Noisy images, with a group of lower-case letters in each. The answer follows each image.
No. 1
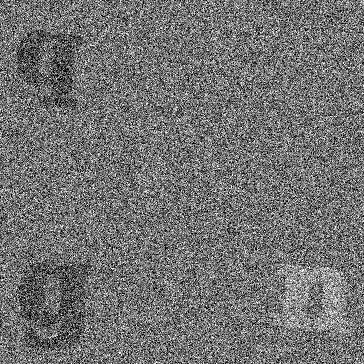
top left: dark q; bottom left: dark g; bottom right: light n
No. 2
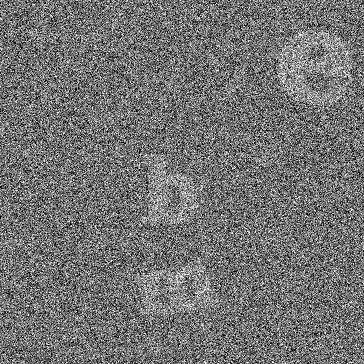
top right: light e; centre: light b; bottom middle: light m
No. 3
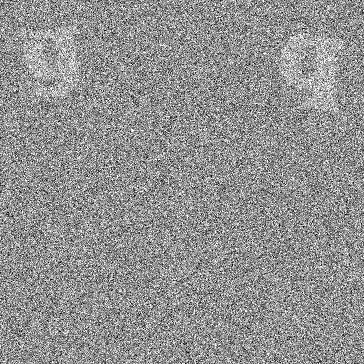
top left: light g; top right: light q
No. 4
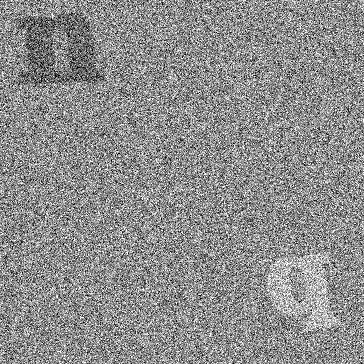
top left: dark n; bottom right: light q
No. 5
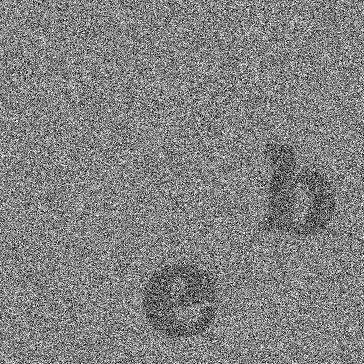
middle right: dark b; bottom middle: dark e
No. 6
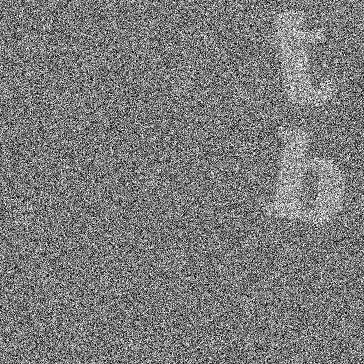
top right: light t; middle right: light b
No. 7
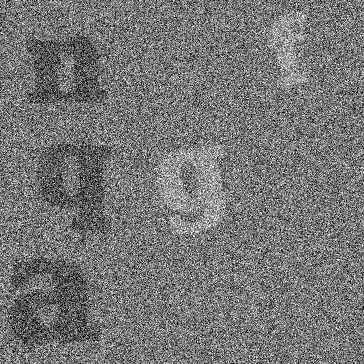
top left: dark n; top right: light f; middle left: dark q; centre: light g; bottom left: dark a
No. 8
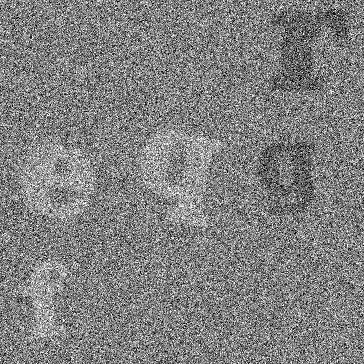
top right: dark r; middle left: light e; centre: light q; middle right: dark g; bottom left: light f
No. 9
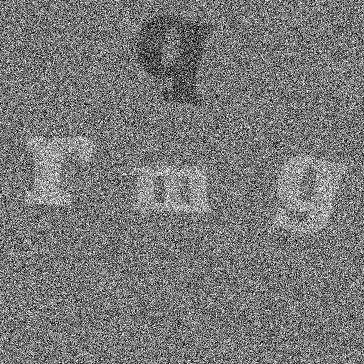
top middle: dark q; middle left: light r; centre: light m; middle right: light g
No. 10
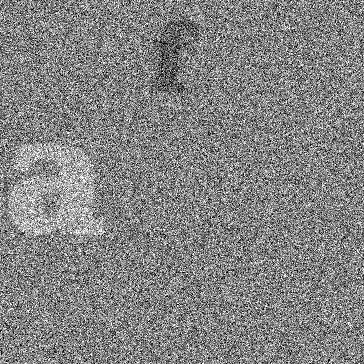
top middle: dark f; middle left: light a
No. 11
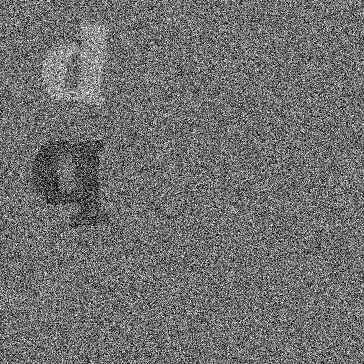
top left: light d; middle left: dark q
